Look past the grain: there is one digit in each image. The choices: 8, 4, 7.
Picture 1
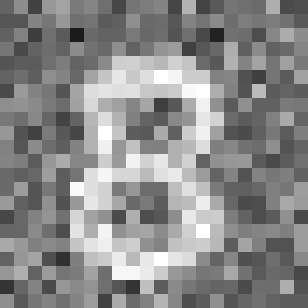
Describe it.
light 8
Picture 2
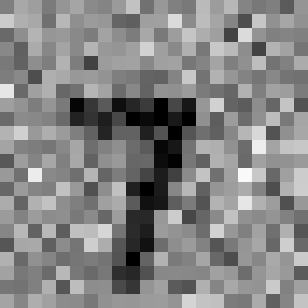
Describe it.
dark 7
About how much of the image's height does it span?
two thirds
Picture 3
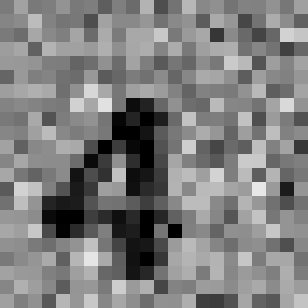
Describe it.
dark 4
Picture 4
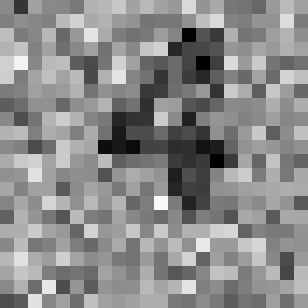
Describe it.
dark 4
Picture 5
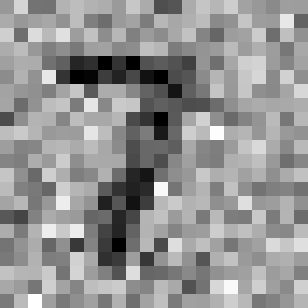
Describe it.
dark 7
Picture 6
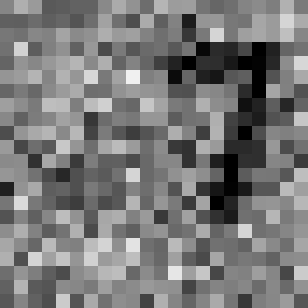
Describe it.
dark 7
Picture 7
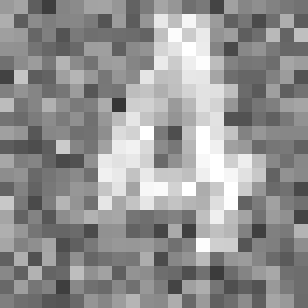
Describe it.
light 4
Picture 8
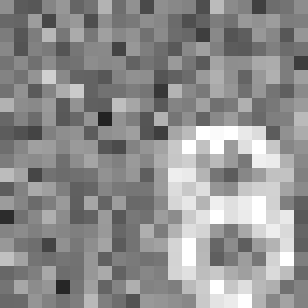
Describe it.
light 8
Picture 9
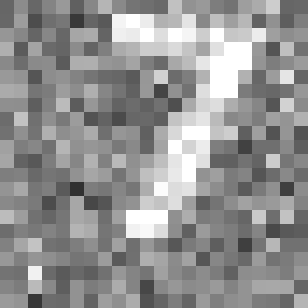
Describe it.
light 7
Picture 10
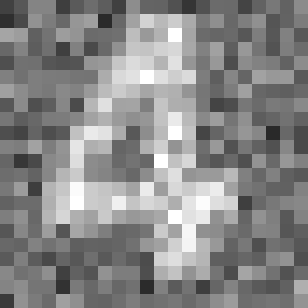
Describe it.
light 4
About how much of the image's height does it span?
nearly all
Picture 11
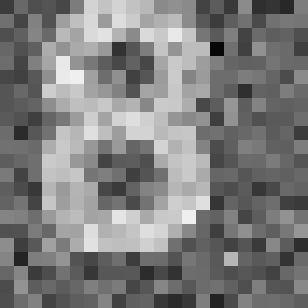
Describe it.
light 8
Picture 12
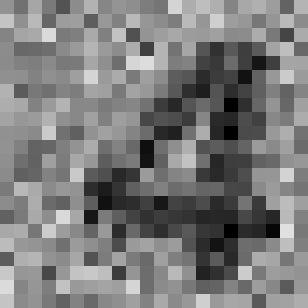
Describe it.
dark 4
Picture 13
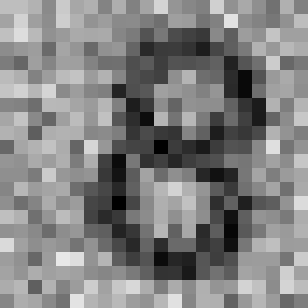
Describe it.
dark 8
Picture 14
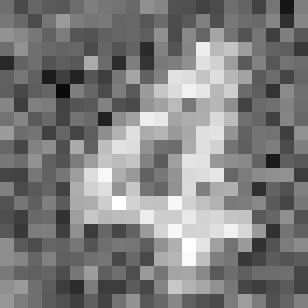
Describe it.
light 4
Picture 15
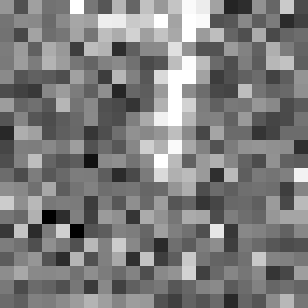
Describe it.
light 7
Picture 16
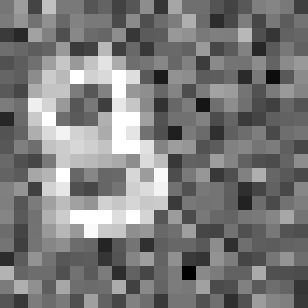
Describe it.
light 8
